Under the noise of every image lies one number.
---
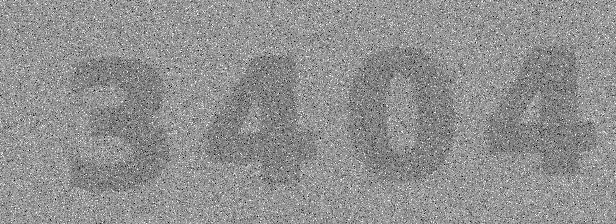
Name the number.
3404
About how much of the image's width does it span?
nearly all
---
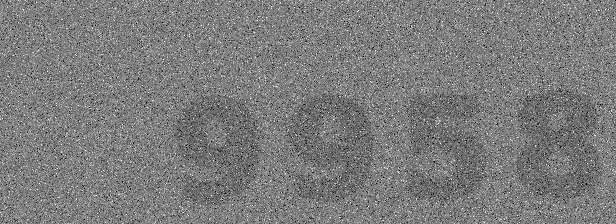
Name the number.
9958
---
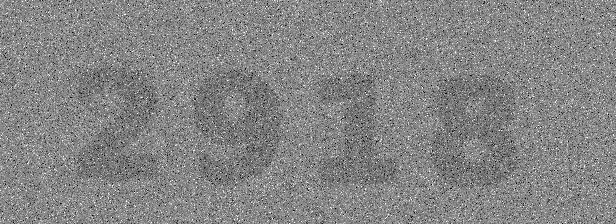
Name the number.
2918
